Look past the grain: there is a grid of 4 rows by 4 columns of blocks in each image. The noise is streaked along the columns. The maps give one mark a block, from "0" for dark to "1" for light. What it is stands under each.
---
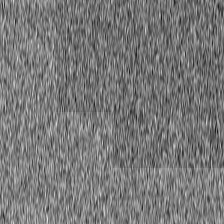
1 0 0 0
1 0 0 0
1 1 0 0
1 1 1 1
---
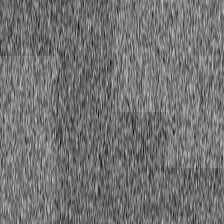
0 0 1 1
1 0 1 1
1 0 0 1
1 0 0 0
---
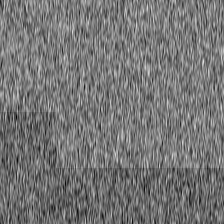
1 1 1 1
1 1 1 1
0 1 1 1
0 0 0 0
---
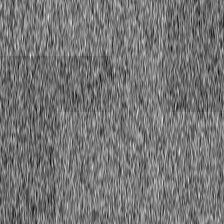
1 1 1 0
0 0 1 0
0 1 1 1
0 1 1 1
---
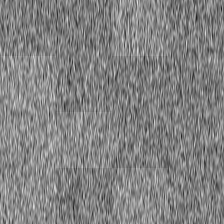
0 0 1 0
1 0 0 0
1 1 0 0
1 0 1 0
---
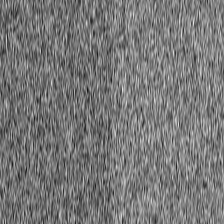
0 0 1 1
0 0 1 1
0 0 1 1
0 0 1 1
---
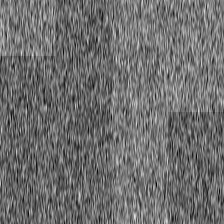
1 0 1 1
0 0 1 1
0 0 1 0
0 0 1 0
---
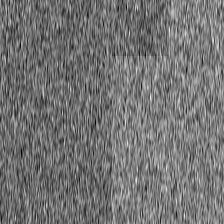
0 0 0 1
0 0 1 1
0 0 1 1
0 0 1 1
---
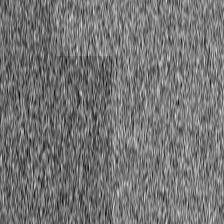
0 1 1 1
0 0 1 1
0 0 1 1
0 0 1 1
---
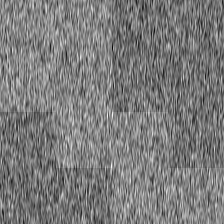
1 1 0 0
1 1 0 0
0 1 1 0
0 0 1 1
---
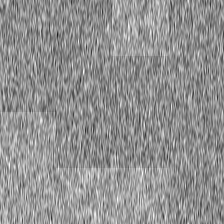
0 0 1 0
0 0 0 0
1 0 0 0
1 1 1 0
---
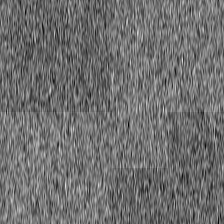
0 0 1 1
0 0 1 1
1 1 1 0
1 1 0 0
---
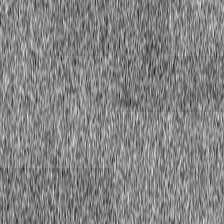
1 0 0 1
1 1 0 0
1 1 1 1
0 0 1 1
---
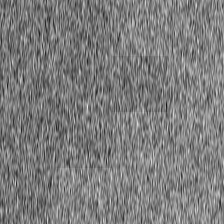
0 0 1 1
0 0 0 1
0 0 1 1
0 1 1 1
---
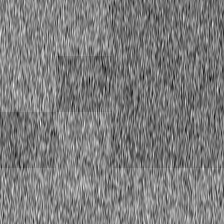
1 1 0 0
1 0 0 0
0 1 0 0
1 1 1 1
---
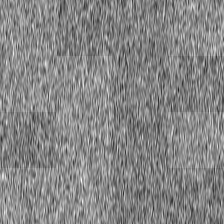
1 0 0 1
1 1 0 0
0 1 0 1
1 1 0 0
